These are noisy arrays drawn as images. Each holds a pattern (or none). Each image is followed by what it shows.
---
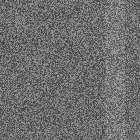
one vertical stripe
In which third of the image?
right
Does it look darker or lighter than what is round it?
lighter
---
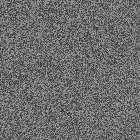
only noise
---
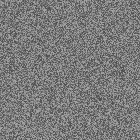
only noise
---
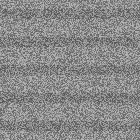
horizontal stripes
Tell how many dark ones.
5
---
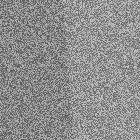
a sharp edge
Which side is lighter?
right
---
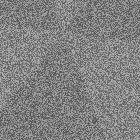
spokes from one point
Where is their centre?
top middle
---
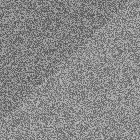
a sharp edge
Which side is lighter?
bottom right
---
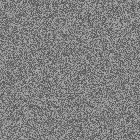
only noise
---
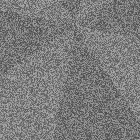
spokes from one point
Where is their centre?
top middle
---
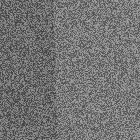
a sharp edge
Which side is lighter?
right
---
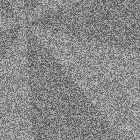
spokes from one point
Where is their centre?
top left
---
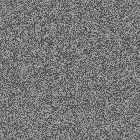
only noise
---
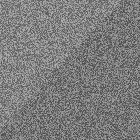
a sharp edge
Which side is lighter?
top left
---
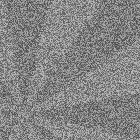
spokes from one point
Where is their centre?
bottom left
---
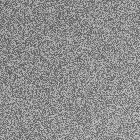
a smooth slope
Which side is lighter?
bottom right
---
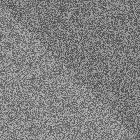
a sharp edge
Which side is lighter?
bottom left
